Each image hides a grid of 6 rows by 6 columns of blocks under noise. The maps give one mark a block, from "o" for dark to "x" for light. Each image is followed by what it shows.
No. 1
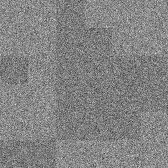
x x o x x x
x x o o x x
o x o o o o
x x o o o o
x x o o o x
o o x x x x
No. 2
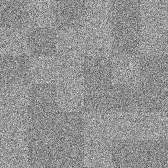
o x o x o x
x o x x o x
o x x o x o
x o x o o o
x o o x x x
x o o x o o
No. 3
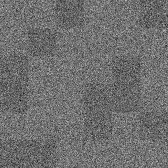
x x o x x o
x o x x x x
o x x x o x
o x x o o x
x x x o x o
o o x x x x
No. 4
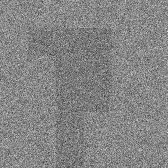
x x x x x x
x o o o x x
x x o o x x
x x o o x x
x x o x x x
x x o x x x
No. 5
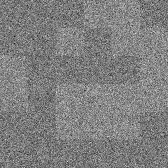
o o o x x o
o o x o x x
x o o o o x
x o x x x x
o o x x x o
o o o o o o
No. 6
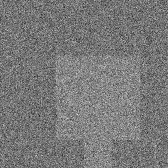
o o o o o o
o o o o o o
o o x x x o
o o x x x o
o o x x x o
o o o x o o
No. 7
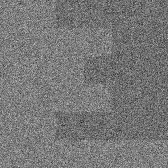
x x o o o o
x x x x o o
x x x o o o
x x x x o o
x x o o o o
x x x x x x
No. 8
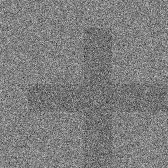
x x x x x x
x x x o x x
x x x o x x
x o o o o o
x x x o x x
x x x o x x
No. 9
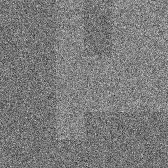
o o x o x x
o o x o x x
o o x x x x
o o x x x x
o o x o o o
o o o o o o
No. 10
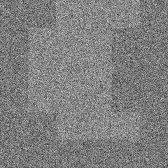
o o x x x o
o x x x o o
o x x x o o
o x x x o o
o o x x x o
o o o o o o
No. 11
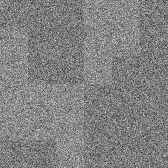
o o o x x o
x o o x x o
x o o x o o
x x x o o o
x x x o o o
o o x o o o
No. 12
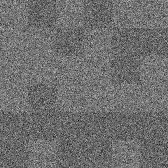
x o x o x x
x x o x o o
x x x x o x
x o x x x x
o o o o o o
o x o o x o
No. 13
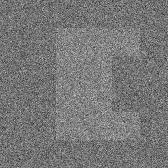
o o o o o o
o o x x x o
o o x x o o
o o x x o o
o o x x x o
o o o o o o
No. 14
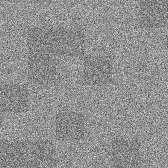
x x x x x o
x o o x x x
x o x o x x
o x x x x x
x x o x x x
o o x x o x
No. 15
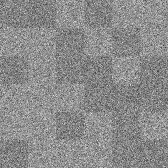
o o x o x x
x x o x o x
o x o o x o
x x x o o o
x x o x o x
o x x x o o
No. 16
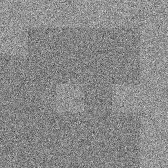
x x x x x x
x o o o o x
o o o o o x
o o x o x x
o o o o o x
o o o o o x
